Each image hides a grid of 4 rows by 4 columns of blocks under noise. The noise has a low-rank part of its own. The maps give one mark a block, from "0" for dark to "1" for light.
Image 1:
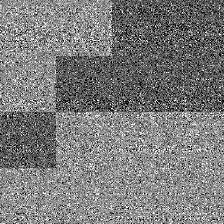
1100
1000
0111
1111
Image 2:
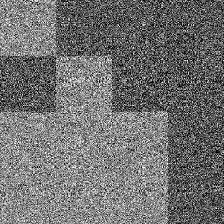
1000
0100
1110
1110
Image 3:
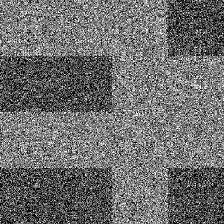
1110
0011
1111
0010
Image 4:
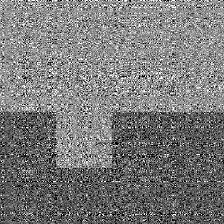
1111
1111
0100
0000
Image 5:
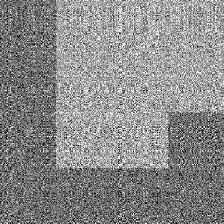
0111
0111
0110
0000
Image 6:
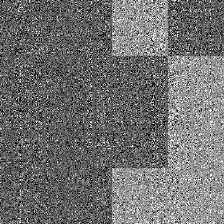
0010
0001
0001
0011
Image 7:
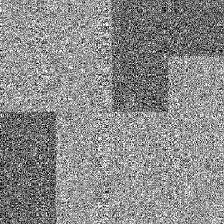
1100
1101
0111
0111
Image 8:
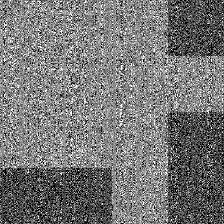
1110
1111
1110
0010
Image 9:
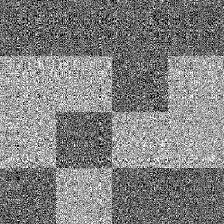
0000
1101
1011
0100
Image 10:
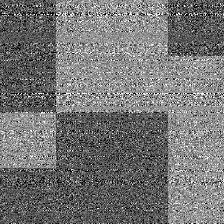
0110
0111
1001
0001
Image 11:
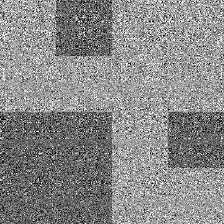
1011
1111
0010
0011
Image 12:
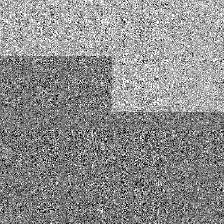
1111
0011
0000
0000
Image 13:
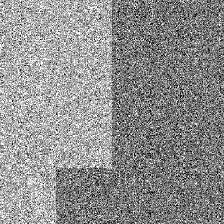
1100
1100
1100
1000
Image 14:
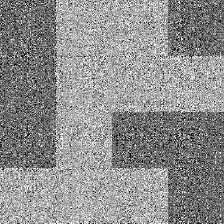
0110
0111
0100
1110
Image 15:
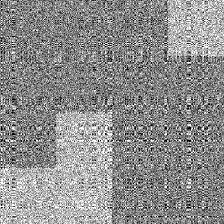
0001
0000
0100
1100
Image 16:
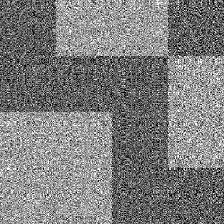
0110
0001
1101
1100
